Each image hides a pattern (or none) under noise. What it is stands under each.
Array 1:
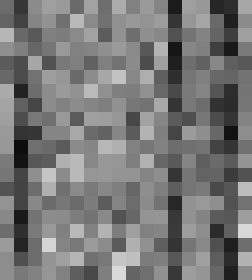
bands of columns
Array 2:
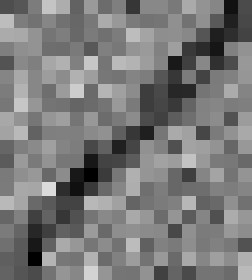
a diagonal band
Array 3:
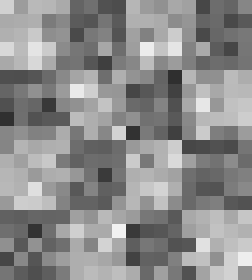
a checkerboard
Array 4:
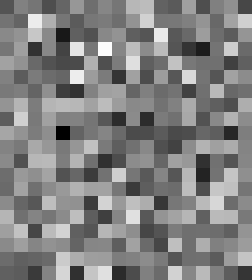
only noise
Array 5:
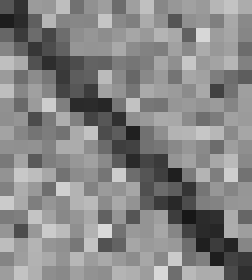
a diagonal band
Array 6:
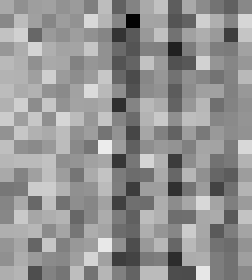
bands of columns
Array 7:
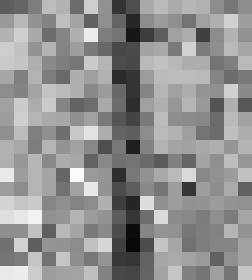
one band of columns
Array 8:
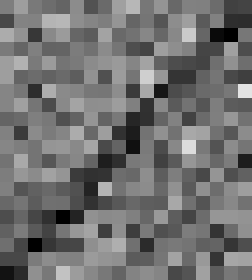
a diagonal band
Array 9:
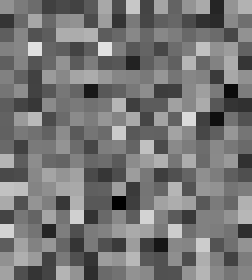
only noise
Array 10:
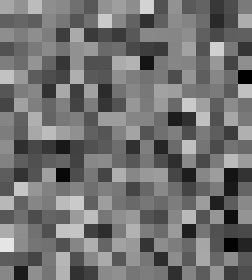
only noise
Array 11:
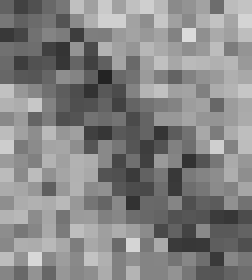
a diagonal band
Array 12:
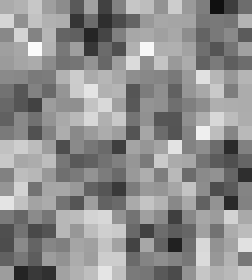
a checkerboard
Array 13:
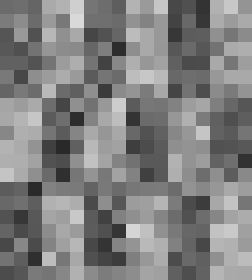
a checkerboard
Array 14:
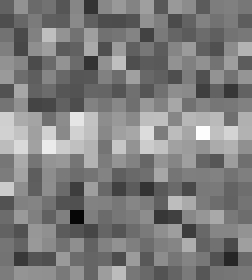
one band of rows
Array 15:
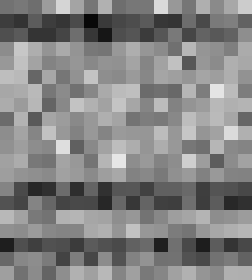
bands of rows
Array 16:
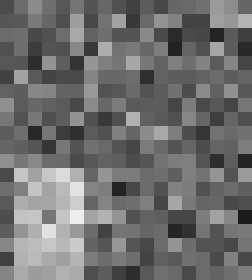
one block
